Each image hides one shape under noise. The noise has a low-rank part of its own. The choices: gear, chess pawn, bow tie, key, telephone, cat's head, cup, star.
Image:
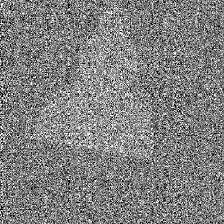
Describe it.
light chess pawn
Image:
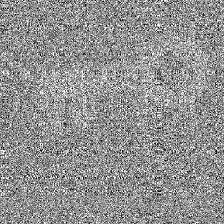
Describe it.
light key
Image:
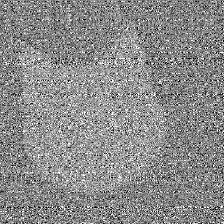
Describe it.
light cat's head
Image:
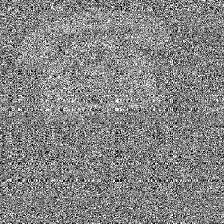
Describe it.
light telephone
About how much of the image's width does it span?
two thirds
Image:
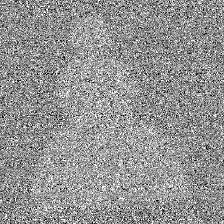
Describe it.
light chess pawn
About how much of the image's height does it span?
nearly all
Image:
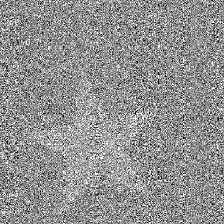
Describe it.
light star
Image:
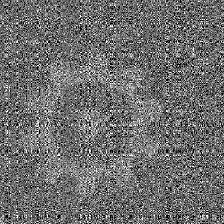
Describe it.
light gear
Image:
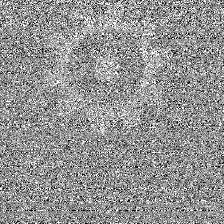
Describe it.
light gear
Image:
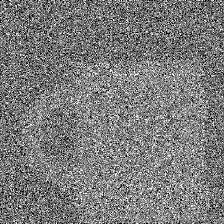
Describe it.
light cup
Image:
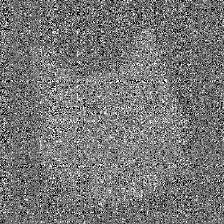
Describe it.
light cat's head
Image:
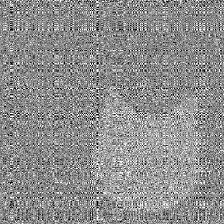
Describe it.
light cat's head
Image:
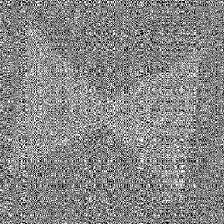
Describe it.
light bow tie
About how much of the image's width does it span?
nearly all
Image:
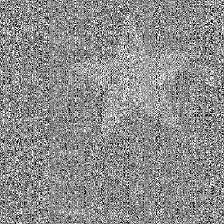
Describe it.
light star
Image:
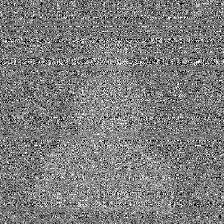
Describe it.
light chess pawn
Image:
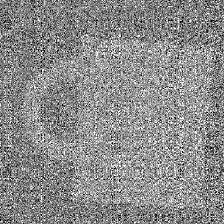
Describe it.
light cup
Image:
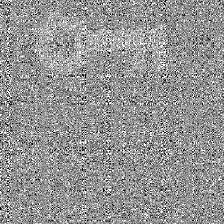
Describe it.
light key
